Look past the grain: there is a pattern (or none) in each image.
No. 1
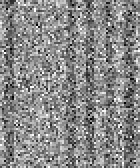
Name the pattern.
bands of columns
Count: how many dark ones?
5
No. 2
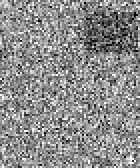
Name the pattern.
one block
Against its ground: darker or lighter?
darker
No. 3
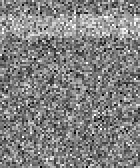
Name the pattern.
one band of rows
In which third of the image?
top
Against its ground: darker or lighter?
lighter
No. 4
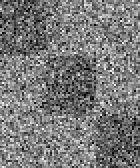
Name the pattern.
blocks along the diagonal
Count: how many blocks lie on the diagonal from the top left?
3
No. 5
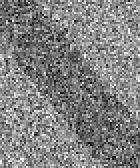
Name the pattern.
a diagonal band
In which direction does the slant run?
top left to bottom right
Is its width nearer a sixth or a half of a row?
a half
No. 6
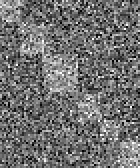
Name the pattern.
blocks along the diagonal
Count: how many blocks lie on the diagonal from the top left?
6
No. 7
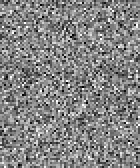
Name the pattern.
only noise
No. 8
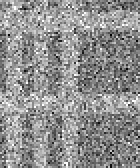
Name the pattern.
bands of rows crossing bands of columns
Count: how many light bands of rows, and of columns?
2 and 3
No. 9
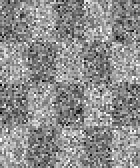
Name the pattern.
a checkerboard
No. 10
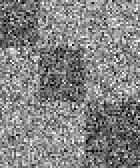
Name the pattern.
blocks along the diagonal
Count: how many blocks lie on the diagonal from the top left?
3
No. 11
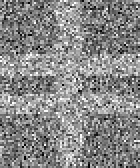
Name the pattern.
bands of rows crossing bands of columns
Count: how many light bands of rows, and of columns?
2 and 1
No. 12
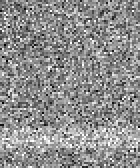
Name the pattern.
one band of rows
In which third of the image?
bottom
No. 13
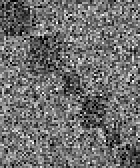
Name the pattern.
blocks along the diagonal
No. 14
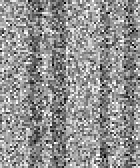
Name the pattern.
bands of columns
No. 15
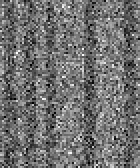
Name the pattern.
bands of columns
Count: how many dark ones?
5
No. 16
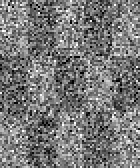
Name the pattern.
a checkerboard
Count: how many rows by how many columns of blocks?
3 by 5
